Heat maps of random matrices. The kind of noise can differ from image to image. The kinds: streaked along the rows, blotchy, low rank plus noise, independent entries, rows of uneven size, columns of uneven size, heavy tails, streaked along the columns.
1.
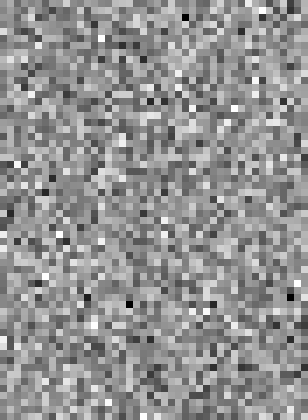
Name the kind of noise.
independent entries
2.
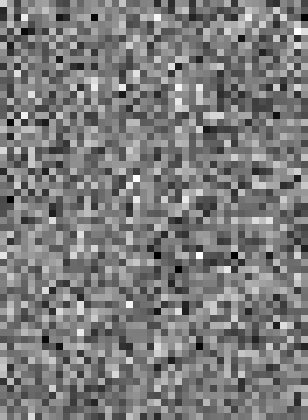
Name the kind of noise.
low rank plus noise
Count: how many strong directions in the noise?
five to eight
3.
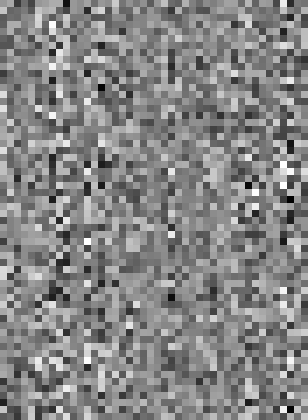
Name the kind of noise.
columns of uneven size
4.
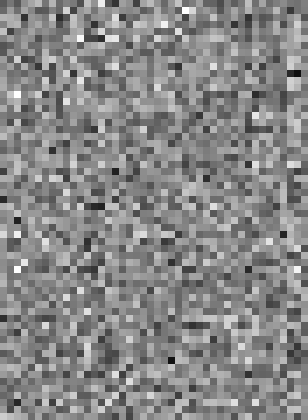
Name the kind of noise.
low rank plus noise
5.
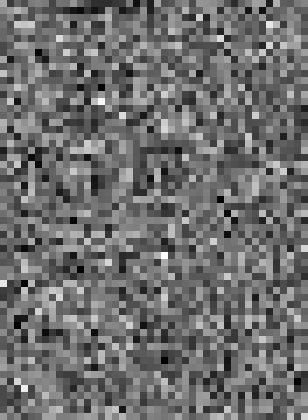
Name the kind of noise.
low rank plus noise
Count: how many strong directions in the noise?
two
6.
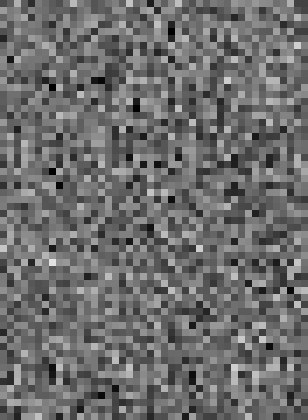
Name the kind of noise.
low rank plus noise
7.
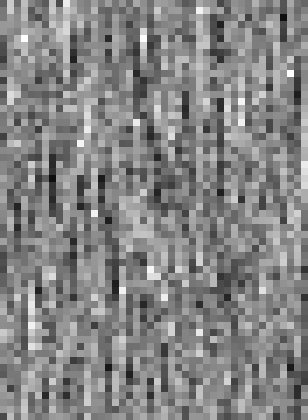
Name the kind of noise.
streaked along the columns
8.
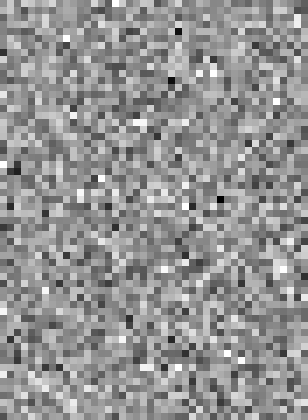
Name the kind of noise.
independent entries
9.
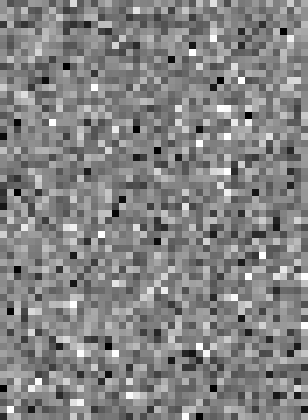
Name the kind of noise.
heavy tails
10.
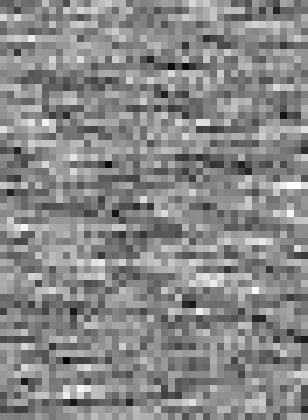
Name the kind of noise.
streaked along the rows
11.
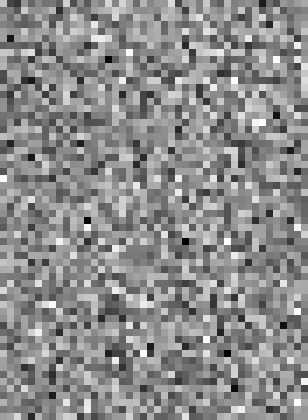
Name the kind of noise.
independent entries
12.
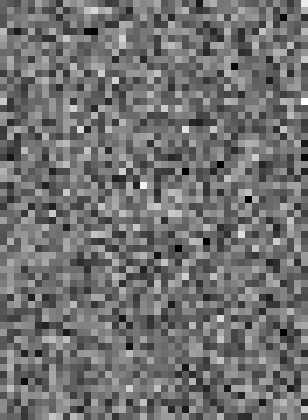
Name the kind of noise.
independent entries
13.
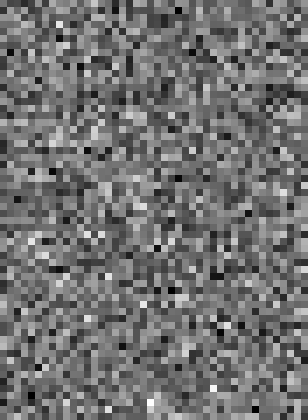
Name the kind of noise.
independent entries
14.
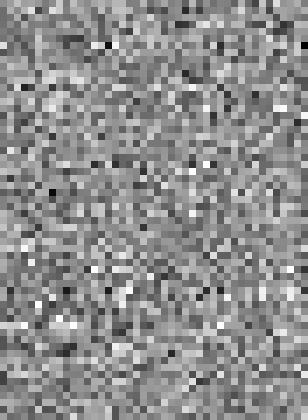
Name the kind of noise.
low rank plus noise
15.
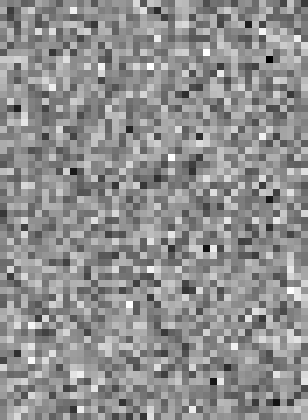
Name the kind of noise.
independent entries
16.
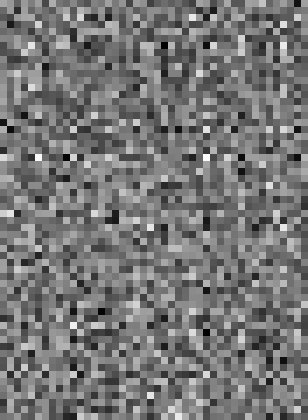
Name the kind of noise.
low rank plus noise
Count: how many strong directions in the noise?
two
